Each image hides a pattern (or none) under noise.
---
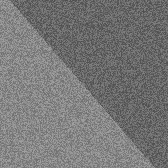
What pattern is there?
a sharp edge
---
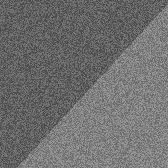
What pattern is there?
a sharp edge
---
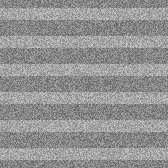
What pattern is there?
horizontal stripes
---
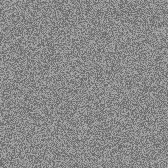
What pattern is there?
only noise
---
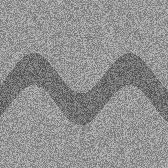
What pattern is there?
a wavy band
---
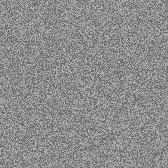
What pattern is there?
only noise
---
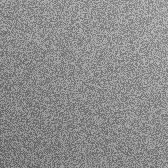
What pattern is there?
a smooth slope
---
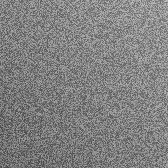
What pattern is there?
a smooth slope
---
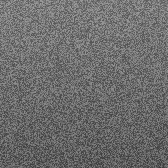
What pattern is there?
a smooth slope
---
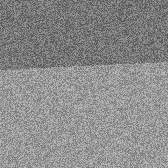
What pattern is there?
a sharp edge
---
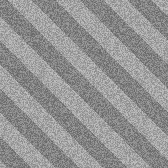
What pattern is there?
diagonal stripes
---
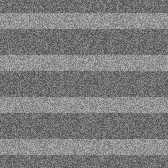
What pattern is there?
horizontal stripes
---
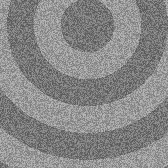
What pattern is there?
rings round one point
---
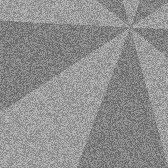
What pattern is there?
spokes from one point
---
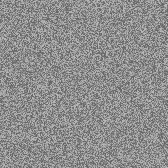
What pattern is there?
only noise
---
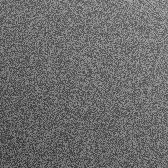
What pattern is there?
a smooth slope
